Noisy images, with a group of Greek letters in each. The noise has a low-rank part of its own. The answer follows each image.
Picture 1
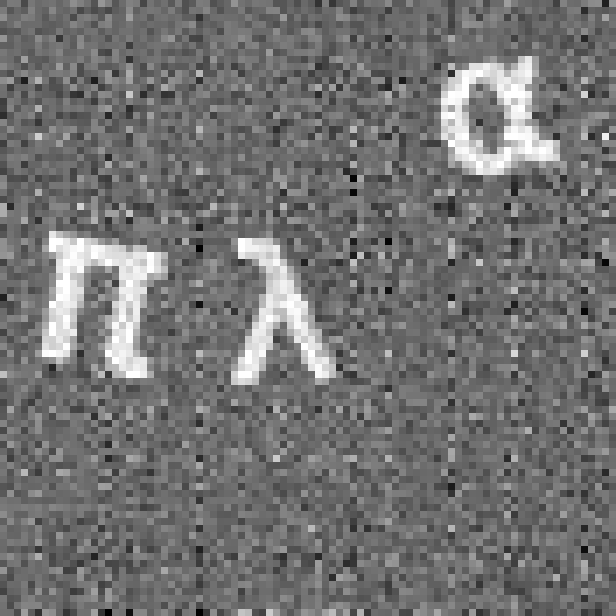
top right: alpha; middle left: pi; centre: lambda
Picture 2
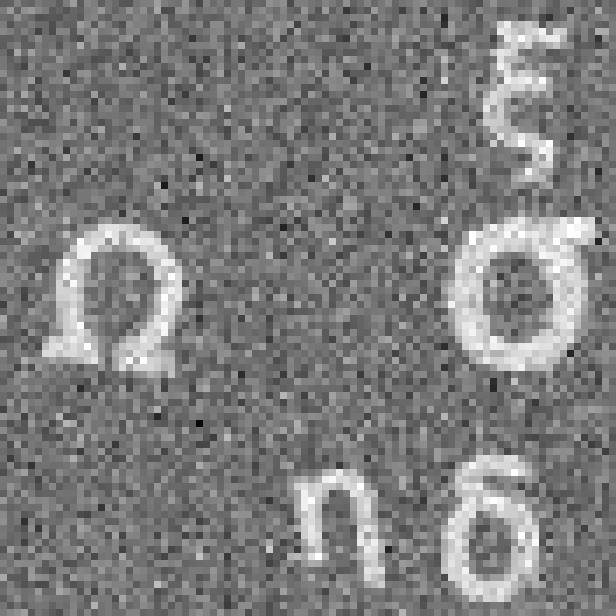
top right: xi; middle left: omega; middle right: sigma; bottom middle: eta; bottom right: delta
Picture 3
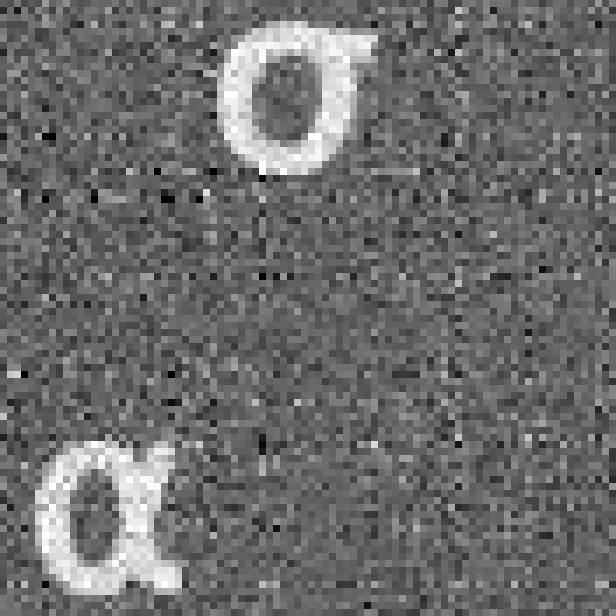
top middle: sigma; bottom left: alpha
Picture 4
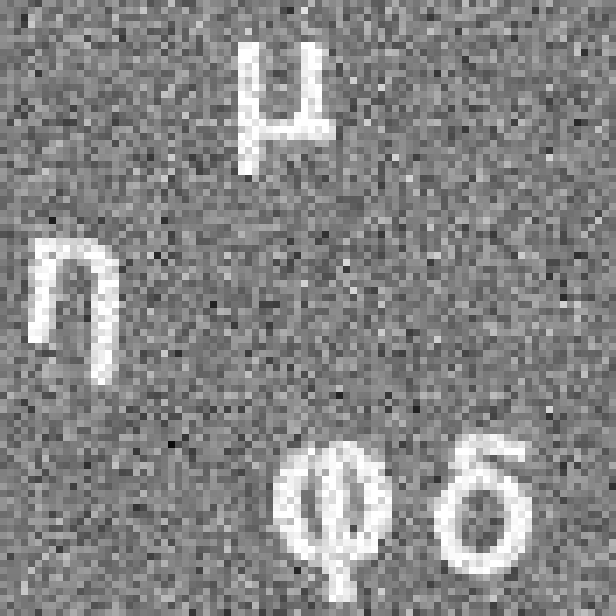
top middle: mu; middle left: eta; bottom middle: phi; bottom right: delta
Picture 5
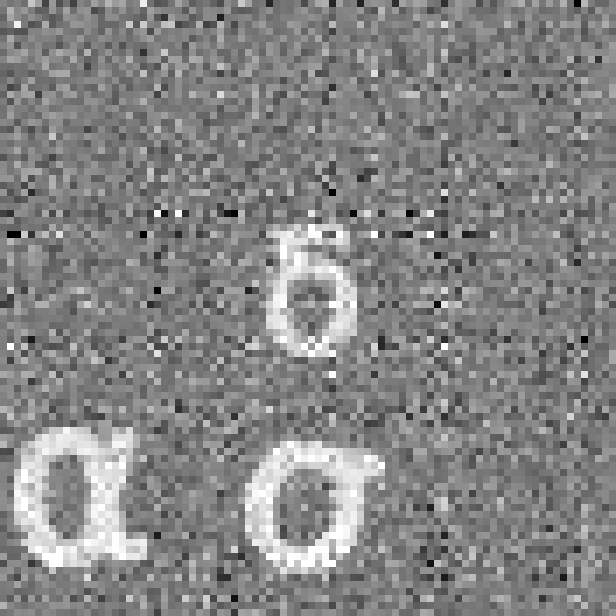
centre: delta; bottom left: alpha; bottom middle: sigma
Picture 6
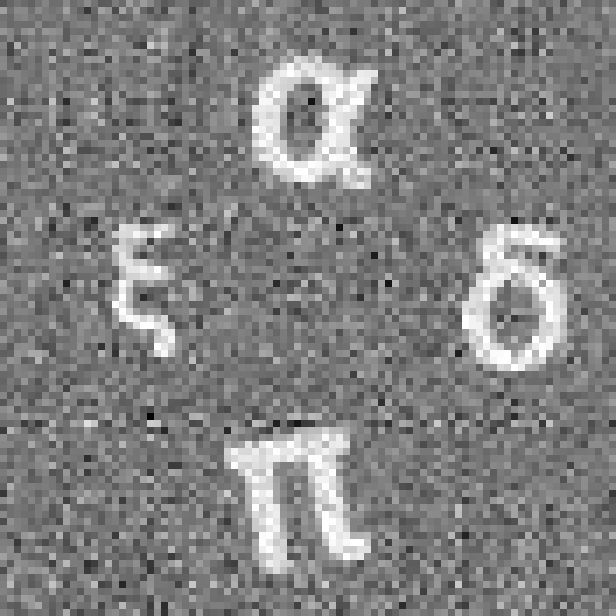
top middle: alpha; middle left: xi; middle right: delta; bottom middle: pi
